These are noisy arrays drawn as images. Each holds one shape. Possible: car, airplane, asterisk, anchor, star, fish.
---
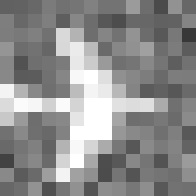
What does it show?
light airplane
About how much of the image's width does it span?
nearly all
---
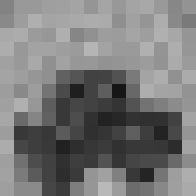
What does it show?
dark car
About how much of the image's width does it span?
nearly all
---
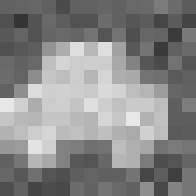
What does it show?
light car
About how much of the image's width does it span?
nearly all
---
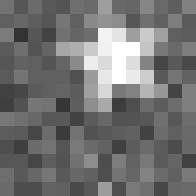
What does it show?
light star
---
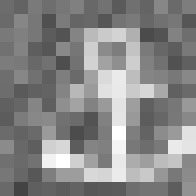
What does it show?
light anchor
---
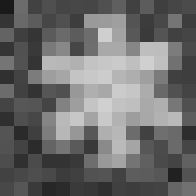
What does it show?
light asterisk
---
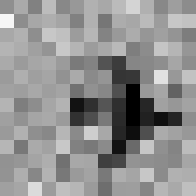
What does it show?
dark airplane
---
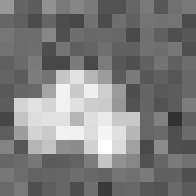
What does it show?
light car
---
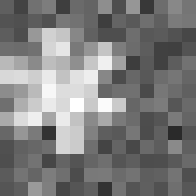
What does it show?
light asterisk
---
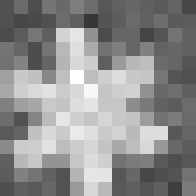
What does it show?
light asterisk
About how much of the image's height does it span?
nearly all
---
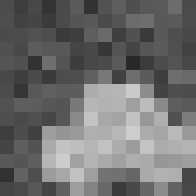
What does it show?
light car
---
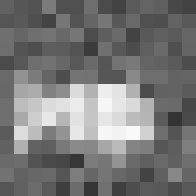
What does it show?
light fish
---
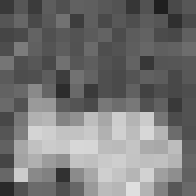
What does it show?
light fish
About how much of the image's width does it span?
nearly all
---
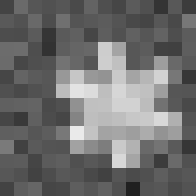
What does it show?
light asterisk
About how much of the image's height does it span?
two thirds
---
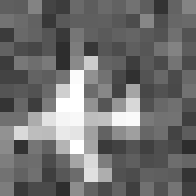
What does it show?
light airplane
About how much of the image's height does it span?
two thirds
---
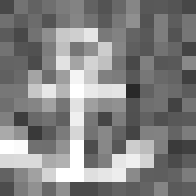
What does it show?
light anchor
